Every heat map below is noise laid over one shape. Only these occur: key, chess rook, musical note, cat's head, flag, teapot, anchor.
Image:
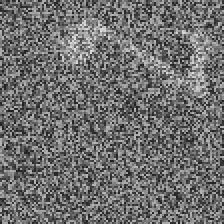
light musical note
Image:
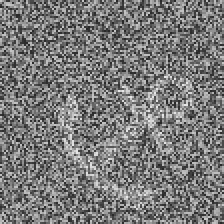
light anchor
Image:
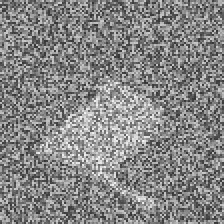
light flag
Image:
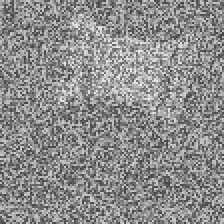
light chess rook
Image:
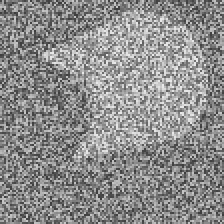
light cat's head
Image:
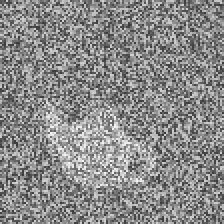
light teapot
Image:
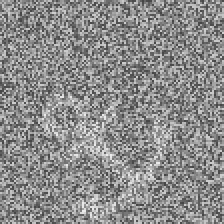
light anchor
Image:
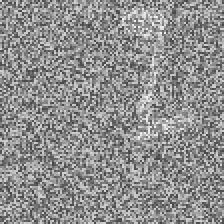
light musical note
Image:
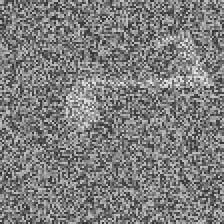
light musical note
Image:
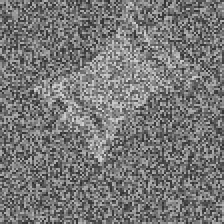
light chess rook
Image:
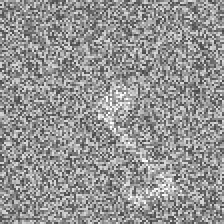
light musical note
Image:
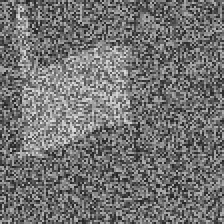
light flag
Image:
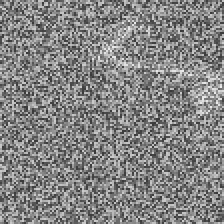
light musical note
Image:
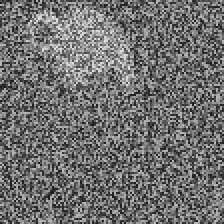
light teapot
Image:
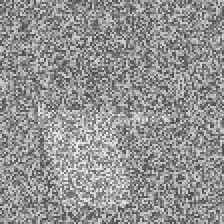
light flag
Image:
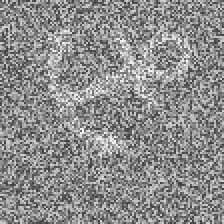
light anchor
